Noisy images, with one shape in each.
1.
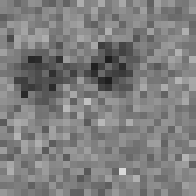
dumbbell
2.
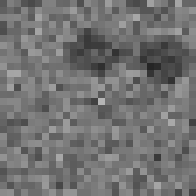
dumbbell
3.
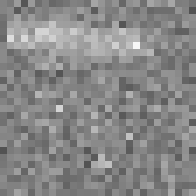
bar
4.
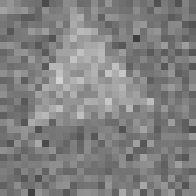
triangle
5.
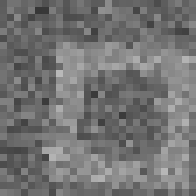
square frame
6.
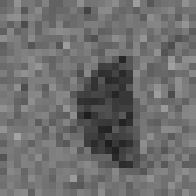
half disc
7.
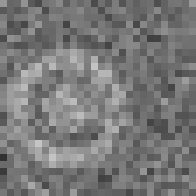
bullseye
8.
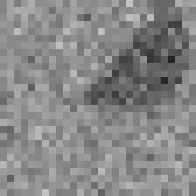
half disc
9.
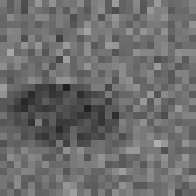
ellipse
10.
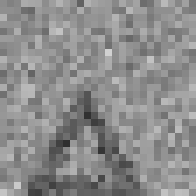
triangle frame
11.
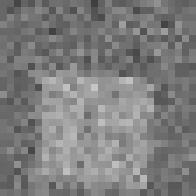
square
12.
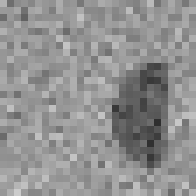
half disc
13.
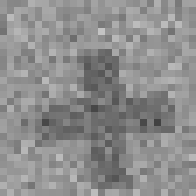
cross
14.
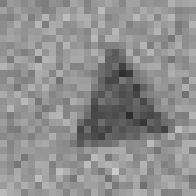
triangle
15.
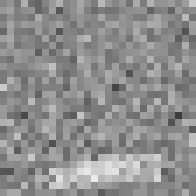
bar
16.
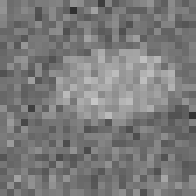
ellipse
